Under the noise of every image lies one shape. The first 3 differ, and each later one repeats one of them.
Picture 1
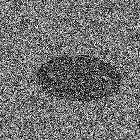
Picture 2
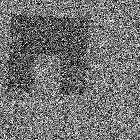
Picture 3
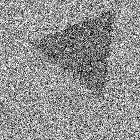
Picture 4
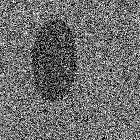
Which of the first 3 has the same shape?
1
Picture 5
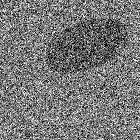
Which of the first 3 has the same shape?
1
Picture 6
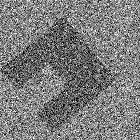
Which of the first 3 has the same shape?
2
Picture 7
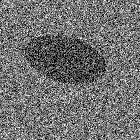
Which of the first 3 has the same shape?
1
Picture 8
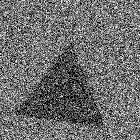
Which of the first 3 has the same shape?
3
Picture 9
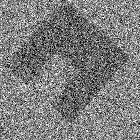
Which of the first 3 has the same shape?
2
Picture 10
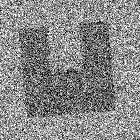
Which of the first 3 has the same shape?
2
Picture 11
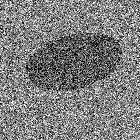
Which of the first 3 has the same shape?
1
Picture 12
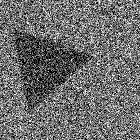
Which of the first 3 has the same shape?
3
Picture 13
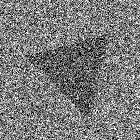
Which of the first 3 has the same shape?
3
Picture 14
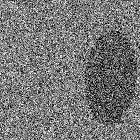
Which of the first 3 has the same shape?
1
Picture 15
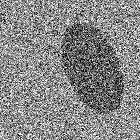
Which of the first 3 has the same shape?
1
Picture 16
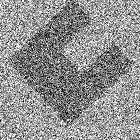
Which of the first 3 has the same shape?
2
